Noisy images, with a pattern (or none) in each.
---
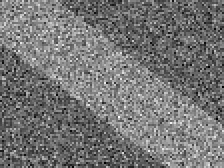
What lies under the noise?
a diagonal band
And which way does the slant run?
top left to bottom right
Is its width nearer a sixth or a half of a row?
a half
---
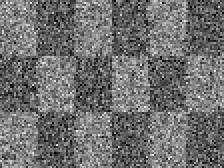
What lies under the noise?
a checkerboard
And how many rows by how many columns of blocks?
3 by 6
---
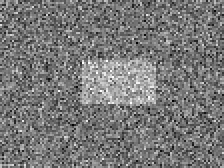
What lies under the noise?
one block
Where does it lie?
centre
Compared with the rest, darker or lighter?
lighter
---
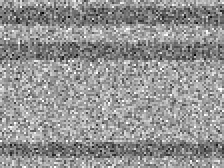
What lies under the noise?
bands of rows
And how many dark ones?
3
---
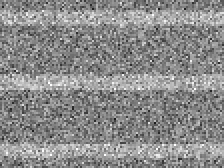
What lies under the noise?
bands of rows
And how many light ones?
3
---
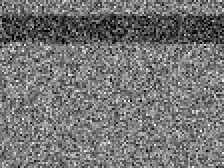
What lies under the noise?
one band of rows
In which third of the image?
top
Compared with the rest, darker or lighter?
darker
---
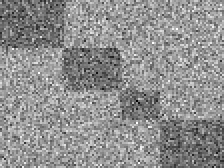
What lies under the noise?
blocks along the diagonal
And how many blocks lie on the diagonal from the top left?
4
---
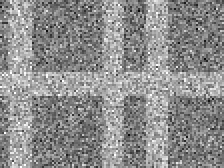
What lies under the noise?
bands of rows crossing bands of columns
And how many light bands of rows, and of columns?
1 and 3
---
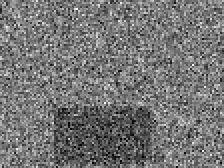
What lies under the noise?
one block
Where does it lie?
bottom middle
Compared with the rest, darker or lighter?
darker
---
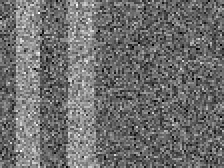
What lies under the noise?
bands of columns
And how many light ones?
2
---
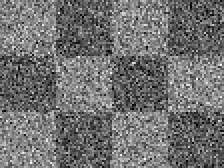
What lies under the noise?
a checkerboard
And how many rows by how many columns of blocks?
3 by 4
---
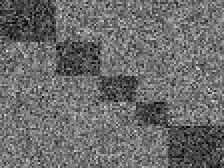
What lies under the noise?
blocks along the diagonal
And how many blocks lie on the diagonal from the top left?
5
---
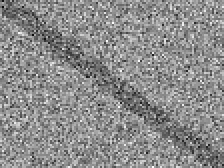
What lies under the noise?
a diagonal band
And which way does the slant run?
top left to bottom right
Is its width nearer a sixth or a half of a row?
a sixth
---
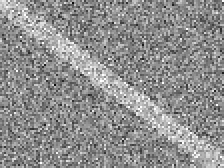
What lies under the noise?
a diagonal band
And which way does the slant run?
top left to bottom right
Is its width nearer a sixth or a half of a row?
a sixth
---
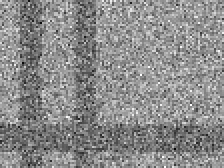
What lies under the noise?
bands of rows crossing bands of columns
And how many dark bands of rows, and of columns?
1 and 2
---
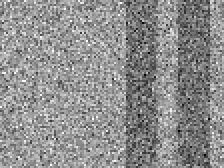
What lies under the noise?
bands of columns
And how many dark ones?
2
